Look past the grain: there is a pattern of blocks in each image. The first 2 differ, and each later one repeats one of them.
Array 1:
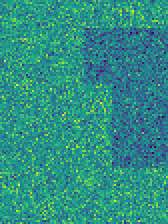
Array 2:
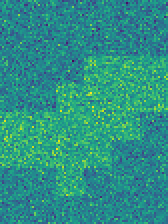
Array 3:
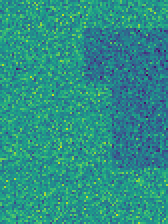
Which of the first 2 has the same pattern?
1
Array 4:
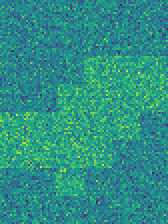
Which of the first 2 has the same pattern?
2
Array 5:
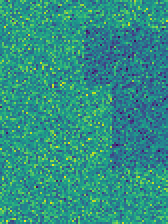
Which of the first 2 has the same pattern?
1
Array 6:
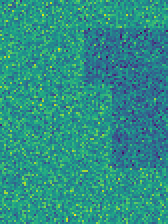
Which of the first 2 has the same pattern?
1
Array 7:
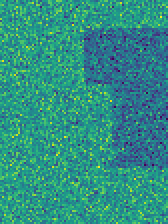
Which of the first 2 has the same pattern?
1
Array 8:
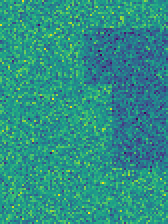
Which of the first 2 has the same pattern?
1
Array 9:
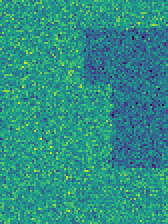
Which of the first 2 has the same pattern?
1
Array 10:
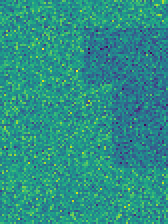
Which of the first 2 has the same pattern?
1
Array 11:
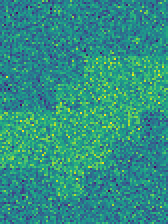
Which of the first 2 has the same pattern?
2
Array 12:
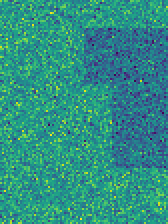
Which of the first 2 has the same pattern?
1
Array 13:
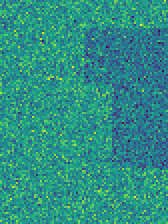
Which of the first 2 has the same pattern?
1
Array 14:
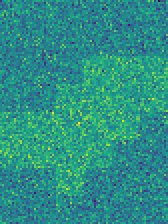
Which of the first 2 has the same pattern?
2
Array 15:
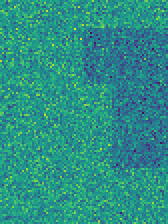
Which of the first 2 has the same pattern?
1
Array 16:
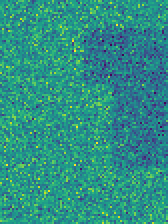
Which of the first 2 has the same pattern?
1
